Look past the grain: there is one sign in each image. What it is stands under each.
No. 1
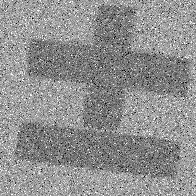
plus-minus sign
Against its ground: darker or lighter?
darker
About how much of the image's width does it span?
nearly all
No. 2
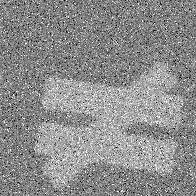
not-equal sign
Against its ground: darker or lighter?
lighter
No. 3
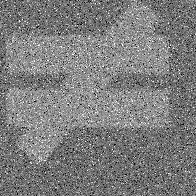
not-equal sign
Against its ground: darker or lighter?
lighter
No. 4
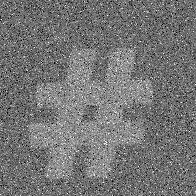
hash sign
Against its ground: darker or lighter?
lighter
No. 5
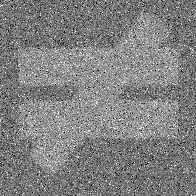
not-equal sign
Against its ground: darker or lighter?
lighter
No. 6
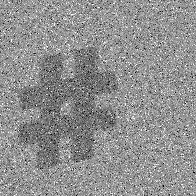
hash sign
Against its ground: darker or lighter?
darker
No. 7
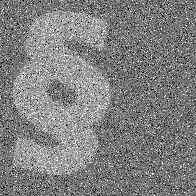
section sign
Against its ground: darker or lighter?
lighter
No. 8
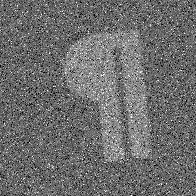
pilcrow
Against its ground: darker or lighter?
lighter
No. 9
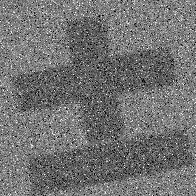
plus-minus sign
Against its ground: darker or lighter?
darker
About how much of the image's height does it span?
nearly all
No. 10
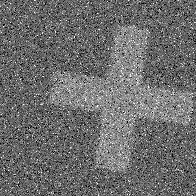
plus sign
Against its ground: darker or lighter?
lighter
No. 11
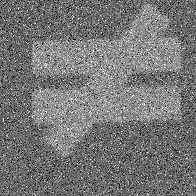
not-equal sign
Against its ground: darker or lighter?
lighter
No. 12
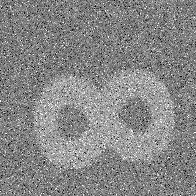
infinity sign
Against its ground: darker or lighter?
lighter
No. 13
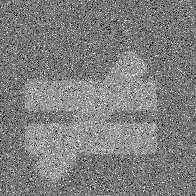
not-equal sign
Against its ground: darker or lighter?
lighter
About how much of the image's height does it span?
two thirds
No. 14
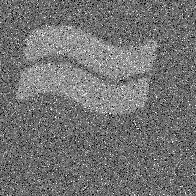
approximately sign
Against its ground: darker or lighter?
lighter
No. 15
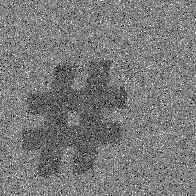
hash sign
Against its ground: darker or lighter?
darker
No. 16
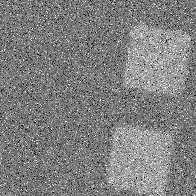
colon
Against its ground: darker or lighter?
lighter
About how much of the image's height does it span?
nearly all
